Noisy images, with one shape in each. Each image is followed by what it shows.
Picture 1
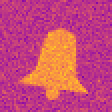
bell
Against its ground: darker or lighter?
lighter
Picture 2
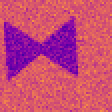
bow tie
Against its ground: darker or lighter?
darker
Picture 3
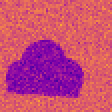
cloud
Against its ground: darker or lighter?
darker
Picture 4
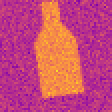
bottle
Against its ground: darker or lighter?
lighter
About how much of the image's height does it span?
nearly all
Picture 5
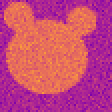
bear's head
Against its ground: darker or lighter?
lighter
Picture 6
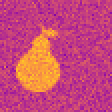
pear
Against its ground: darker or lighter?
lighter
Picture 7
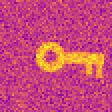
key
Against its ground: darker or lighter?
lighter
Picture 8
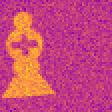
chess bishop
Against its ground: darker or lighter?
lighter
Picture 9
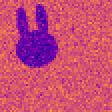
rabbit's head
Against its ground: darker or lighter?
darker
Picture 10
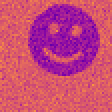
smiling face
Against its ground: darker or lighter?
darker
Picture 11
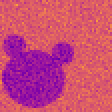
bear's head
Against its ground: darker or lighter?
darker
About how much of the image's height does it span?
two thirds
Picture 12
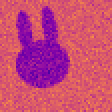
rabbit's head
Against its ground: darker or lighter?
darker
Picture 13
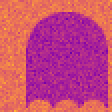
ghost
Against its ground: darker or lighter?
darker
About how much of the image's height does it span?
nearly all
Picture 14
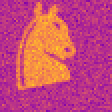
chess knight
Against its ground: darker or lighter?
lighter
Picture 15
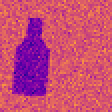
bottle
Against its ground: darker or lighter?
darker
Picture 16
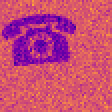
telephone
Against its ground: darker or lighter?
darker
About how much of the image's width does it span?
two thirds
